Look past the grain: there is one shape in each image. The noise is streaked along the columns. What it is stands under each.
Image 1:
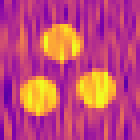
three dots
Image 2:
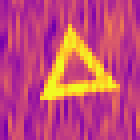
triangle frame
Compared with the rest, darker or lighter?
lighter
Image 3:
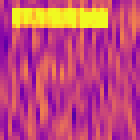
bar
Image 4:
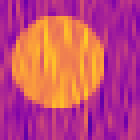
disc
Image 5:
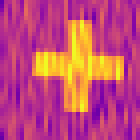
cross
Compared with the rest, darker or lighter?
lighter
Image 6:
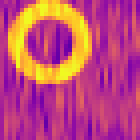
ring
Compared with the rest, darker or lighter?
lighter
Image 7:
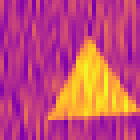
triangle
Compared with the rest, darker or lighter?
lighter
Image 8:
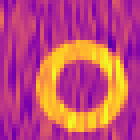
ring
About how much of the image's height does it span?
two thirds
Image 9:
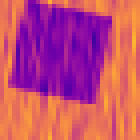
square
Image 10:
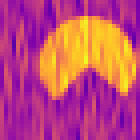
disc with a wedge cut out
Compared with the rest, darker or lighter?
lighter
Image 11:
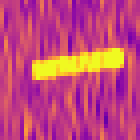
bar
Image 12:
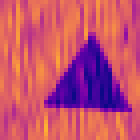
triangle
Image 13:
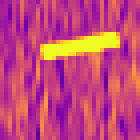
bar
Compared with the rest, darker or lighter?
lighter
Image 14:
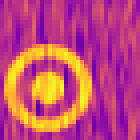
bullseye
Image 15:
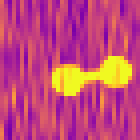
dumbbell
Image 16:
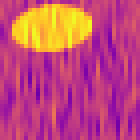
ellipse
